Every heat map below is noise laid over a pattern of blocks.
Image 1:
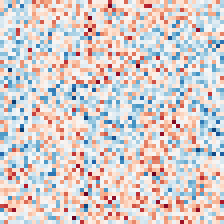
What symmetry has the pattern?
left and right mirror each other
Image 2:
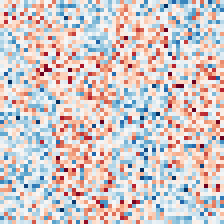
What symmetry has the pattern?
no symmetry
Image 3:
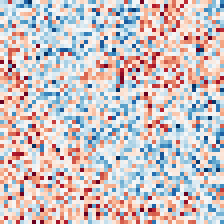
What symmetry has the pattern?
mirrored about the diagonal from the bottom left
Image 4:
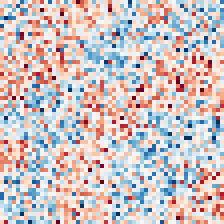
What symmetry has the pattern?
mirrored about the diagonal from the top left
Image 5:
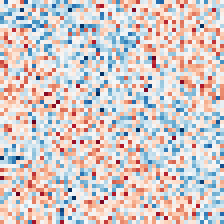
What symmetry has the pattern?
mirrored about the diagonal from the bottom left
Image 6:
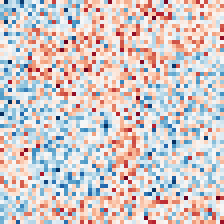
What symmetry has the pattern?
no symmetry
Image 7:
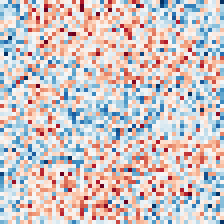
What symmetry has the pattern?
top and bottom mirror each other
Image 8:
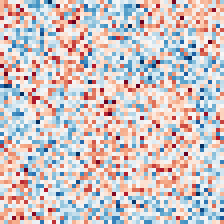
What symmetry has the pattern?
mirrored about the diagonal from the top left
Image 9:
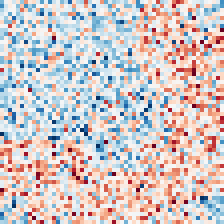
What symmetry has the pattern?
mirrored about the diagonal from the top left
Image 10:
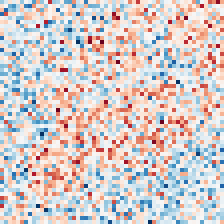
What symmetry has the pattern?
mirrored about the diagonal from the bottom left
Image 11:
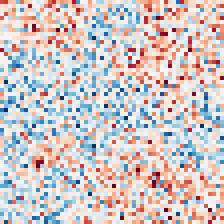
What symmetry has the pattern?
no symmetry
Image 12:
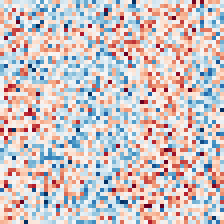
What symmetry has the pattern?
top and bottom mirror each other
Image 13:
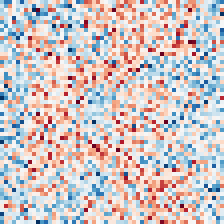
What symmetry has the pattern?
top and bottom mirror each other
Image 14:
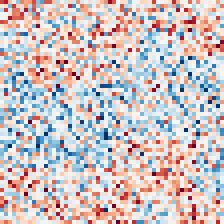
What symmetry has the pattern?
the same after a half turn
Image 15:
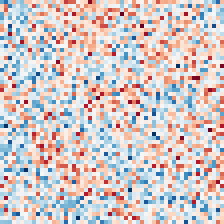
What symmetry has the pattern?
mirrored about the diagonal from the bottom left
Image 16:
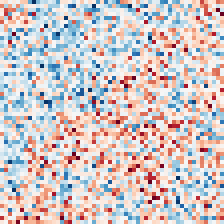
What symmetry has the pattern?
mirrored about the diagonal from the top left
